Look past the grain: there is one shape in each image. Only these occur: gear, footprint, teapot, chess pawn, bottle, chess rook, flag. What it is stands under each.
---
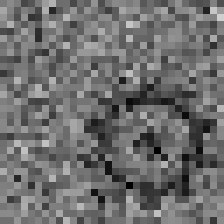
gear
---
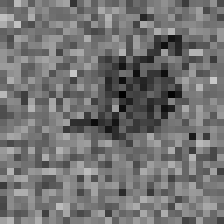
teapot
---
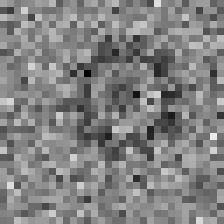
gear
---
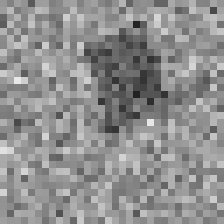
flag
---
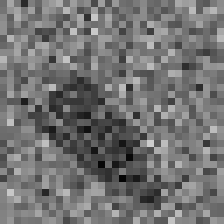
bottle
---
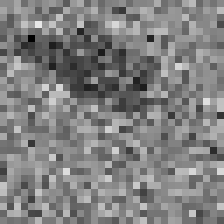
bottle
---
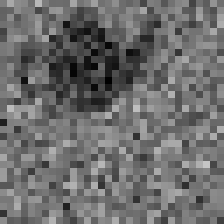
teapot
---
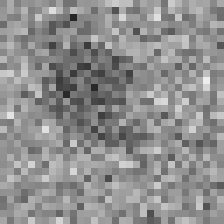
teapot
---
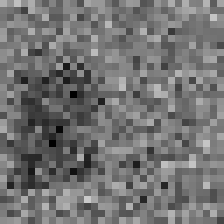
flag
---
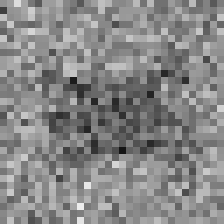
chess rook
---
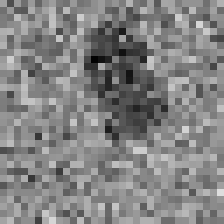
footprint
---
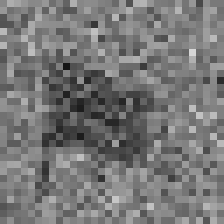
flag
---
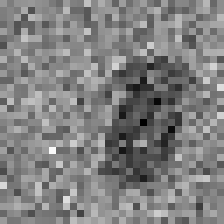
footprint
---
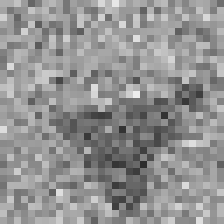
chess pawn
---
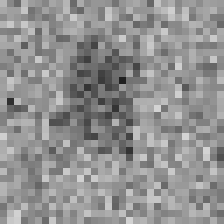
flag
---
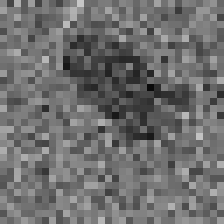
footprint
